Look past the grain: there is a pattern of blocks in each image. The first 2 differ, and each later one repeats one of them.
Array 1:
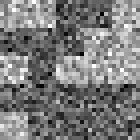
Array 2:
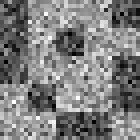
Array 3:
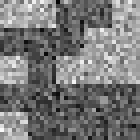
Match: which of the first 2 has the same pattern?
1
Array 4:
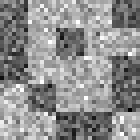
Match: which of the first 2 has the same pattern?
2
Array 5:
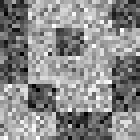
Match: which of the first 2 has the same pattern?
2
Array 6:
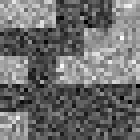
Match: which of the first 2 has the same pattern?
1
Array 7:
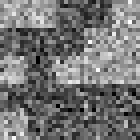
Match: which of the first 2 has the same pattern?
1
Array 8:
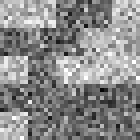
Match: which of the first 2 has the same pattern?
1
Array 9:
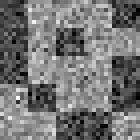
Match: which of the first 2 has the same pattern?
2
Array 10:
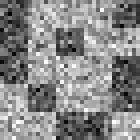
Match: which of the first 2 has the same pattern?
2
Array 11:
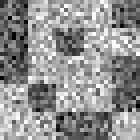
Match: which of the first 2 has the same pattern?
2
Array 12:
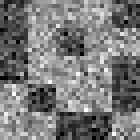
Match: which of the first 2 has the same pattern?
2
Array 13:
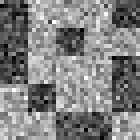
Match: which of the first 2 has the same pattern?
2
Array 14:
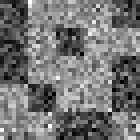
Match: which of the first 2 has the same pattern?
2
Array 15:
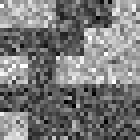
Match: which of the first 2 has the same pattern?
1
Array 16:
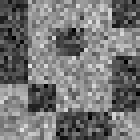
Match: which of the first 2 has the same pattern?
2
